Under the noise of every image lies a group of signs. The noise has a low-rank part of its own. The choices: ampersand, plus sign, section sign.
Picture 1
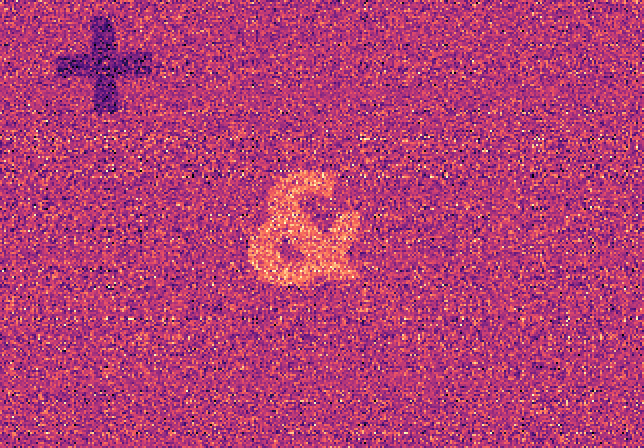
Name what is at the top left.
plus sign
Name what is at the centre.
ampersand
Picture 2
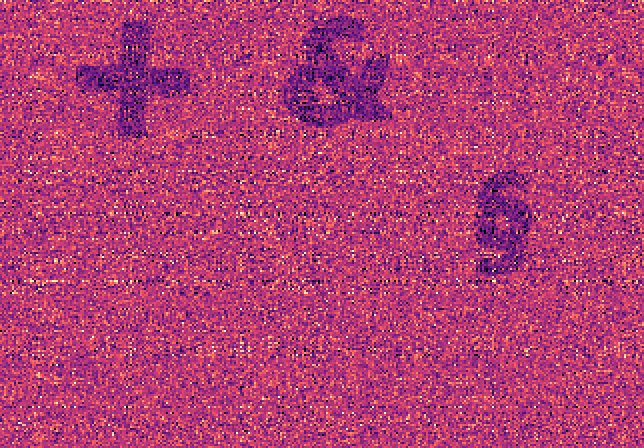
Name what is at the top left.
plus sign
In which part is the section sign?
middle right
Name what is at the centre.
nothing
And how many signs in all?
3
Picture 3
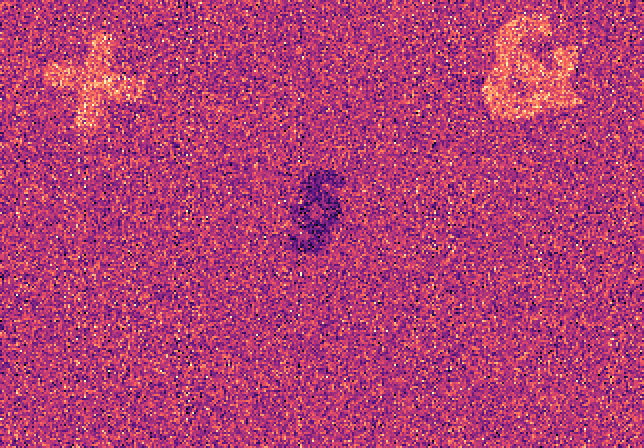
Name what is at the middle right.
nothing
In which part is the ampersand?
top right
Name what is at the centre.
section sign
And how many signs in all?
3
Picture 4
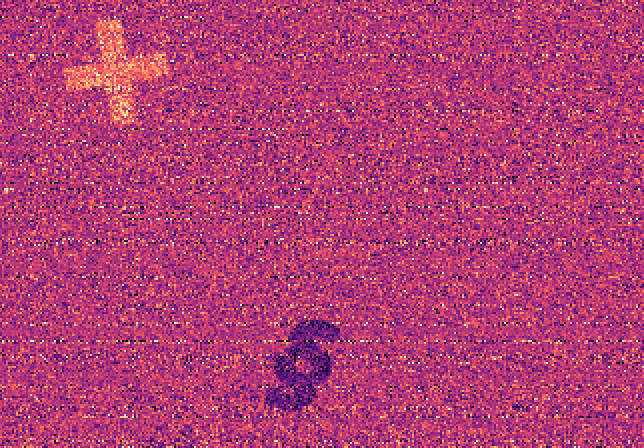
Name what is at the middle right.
nothing
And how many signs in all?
2
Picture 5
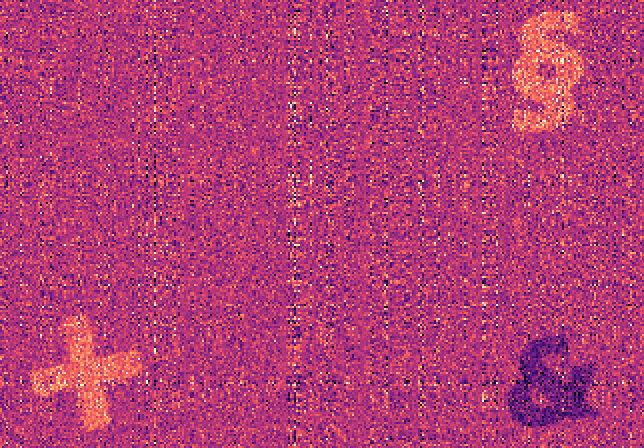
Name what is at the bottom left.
plus sign
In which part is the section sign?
top right
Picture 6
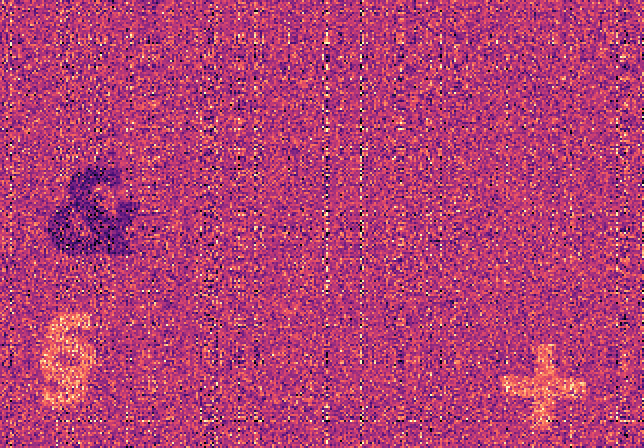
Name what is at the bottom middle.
nothing
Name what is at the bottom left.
section sign
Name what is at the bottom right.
plus sign
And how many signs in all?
3
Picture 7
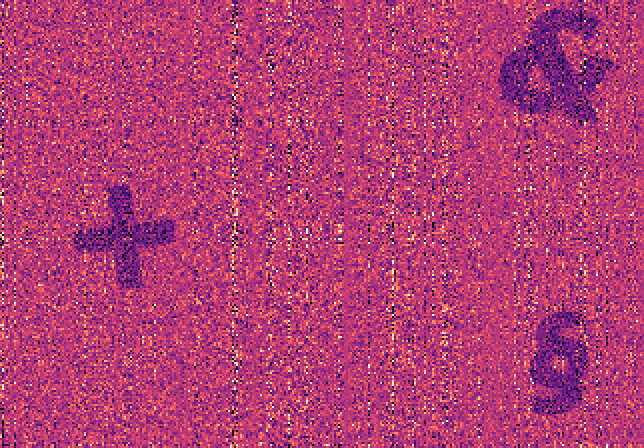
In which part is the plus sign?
middle left
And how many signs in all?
3
